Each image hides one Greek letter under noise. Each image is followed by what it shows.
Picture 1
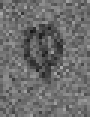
phi
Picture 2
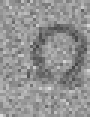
omega
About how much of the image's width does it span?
two thirds
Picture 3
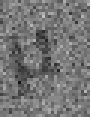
mu
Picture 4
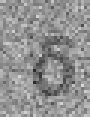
delta
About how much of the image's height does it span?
half
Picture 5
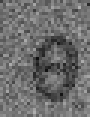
theta
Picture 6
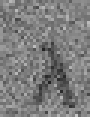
lambda
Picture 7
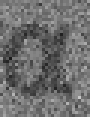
alpha
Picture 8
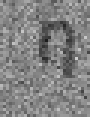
eta
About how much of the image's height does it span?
half
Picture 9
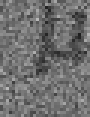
mu
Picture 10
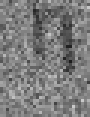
eta
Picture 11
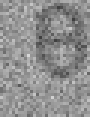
theta
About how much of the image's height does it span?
two thirds
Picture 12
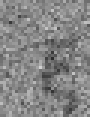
xi
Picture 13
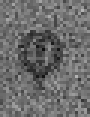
phi
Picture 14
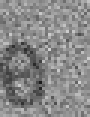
theta
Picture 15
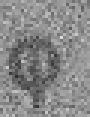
phi
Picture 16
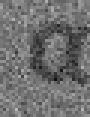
alpha
